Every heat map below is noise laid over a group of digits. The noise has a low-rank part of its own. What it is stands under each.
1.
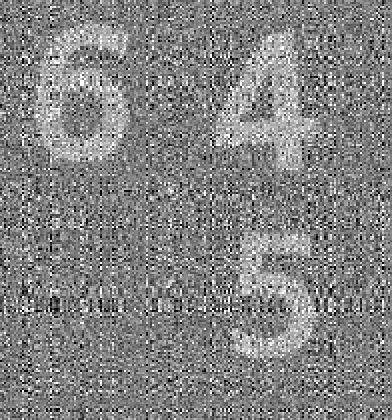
top left: 6; top right: 4; bottom right: 5
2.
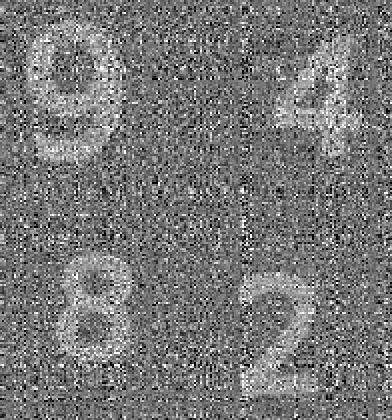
top left: 9; top right: 4; bottom left: 8; bottom right: 2
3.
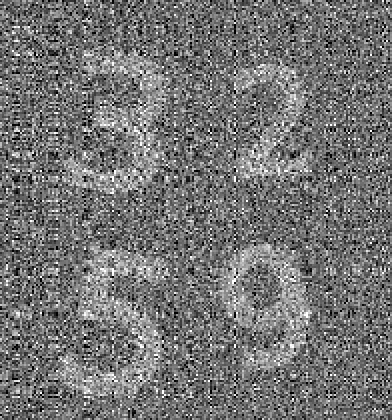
top left: 3; top right: 2; bottom left: 5; bottom right: 9
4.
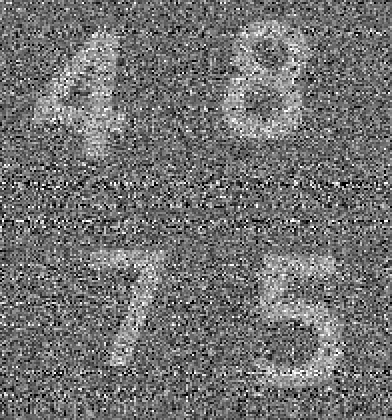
top left: 4; top right: 8; bottom left: 7; bottom right: 5
